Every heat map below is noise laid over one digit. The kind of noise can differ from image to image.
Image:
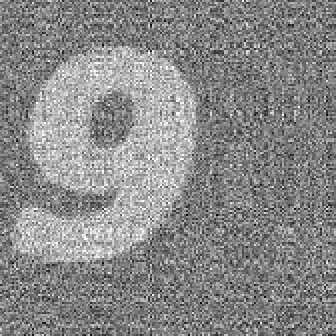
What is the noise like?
low rank plus noise
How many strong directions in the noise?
two
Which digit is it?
9
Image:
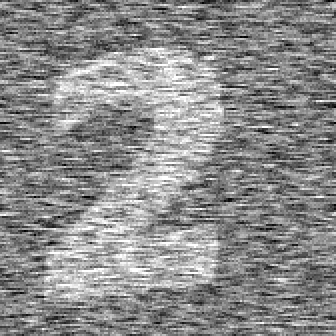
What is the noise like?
streaked along the rows
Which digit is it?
2
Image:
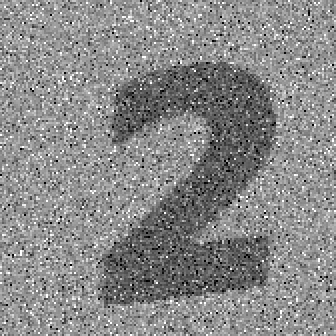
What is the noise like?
heavy tails
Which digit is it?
2
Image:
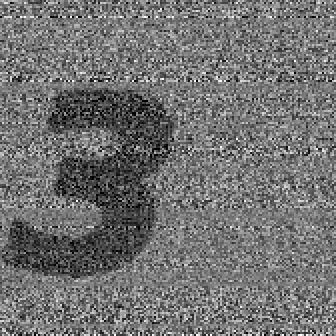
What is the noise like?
rows of uneven size
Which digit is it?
3
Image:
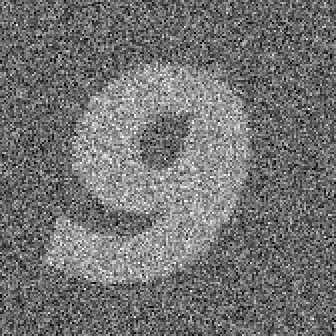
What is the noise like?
independent entries
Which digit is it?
9
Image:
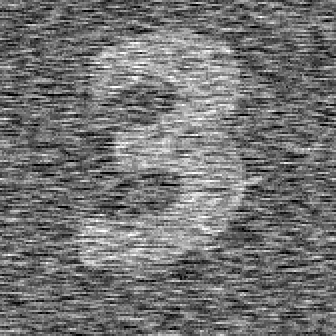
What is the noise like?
streaked along the rows
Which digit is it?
3
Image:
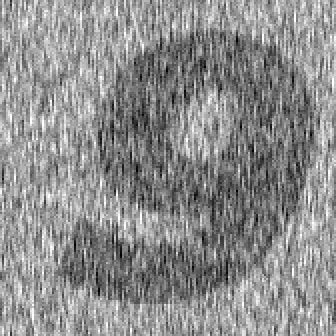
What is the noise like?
streaked along the columns
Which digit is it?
9
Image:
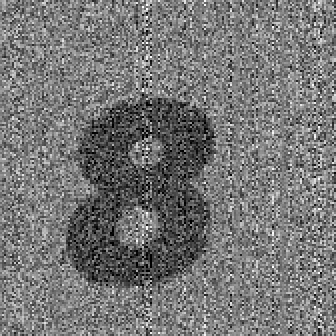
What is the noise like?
columns of uneven size
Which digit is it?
8
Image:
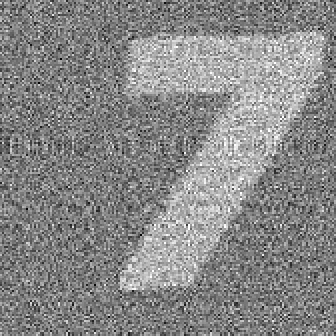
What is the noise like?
low rank plus noise
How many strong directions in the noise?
three or four
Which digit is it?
7
